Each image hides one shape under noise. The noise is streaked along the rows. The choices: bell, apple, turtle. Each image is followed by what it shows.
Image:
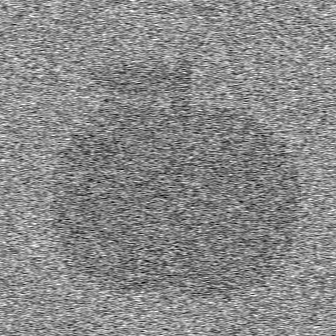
dark apple
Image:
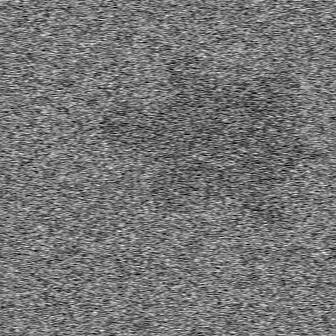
dark turtle
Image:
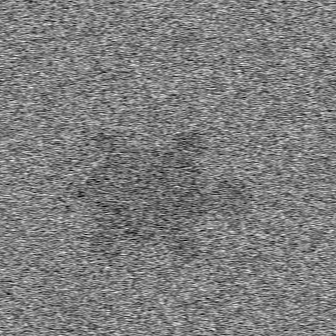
dark turtle
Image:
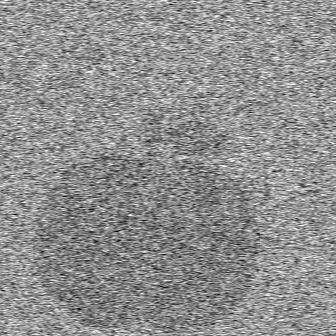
dark apple
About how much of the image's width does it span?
two thirds
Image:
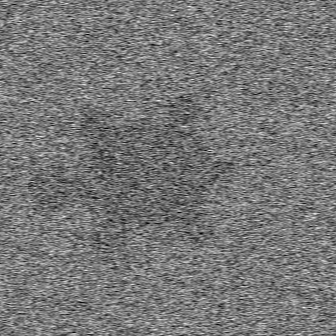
dark turtle
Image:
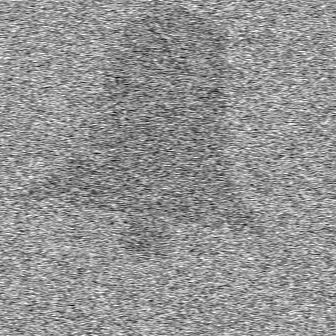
dark bell
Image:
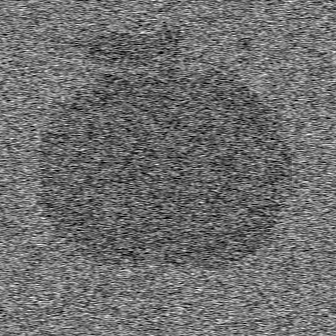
dark apple
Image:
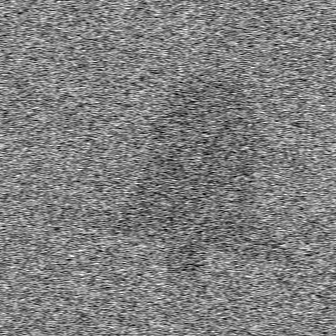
dark bell
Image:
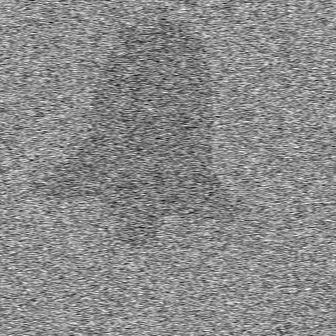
dark bell
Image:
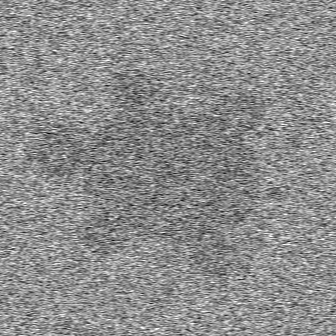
dark turtle
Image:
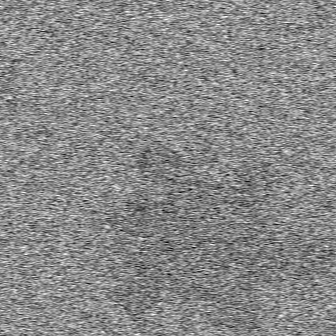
dark turtle
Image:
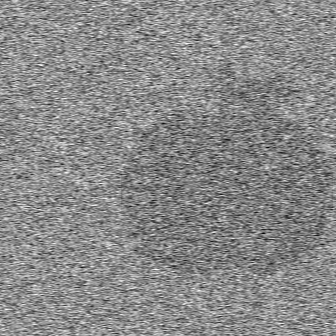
dark apple
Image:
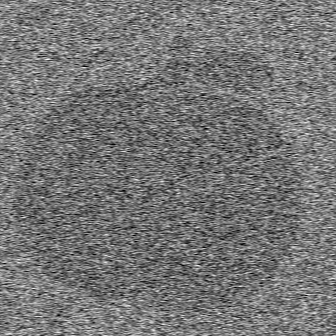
dark apple
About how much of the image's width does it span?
nearly all
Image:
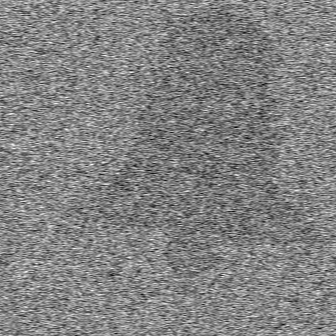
dark bell
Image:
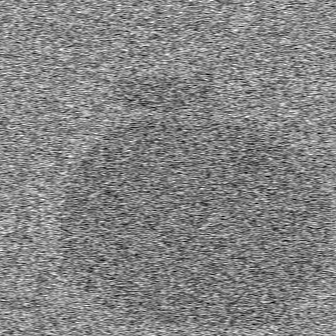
dark apple
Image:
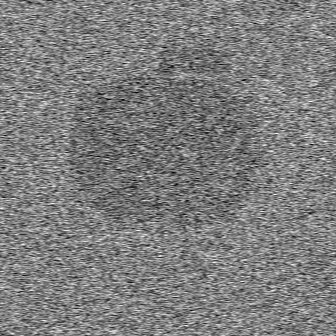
dark apple
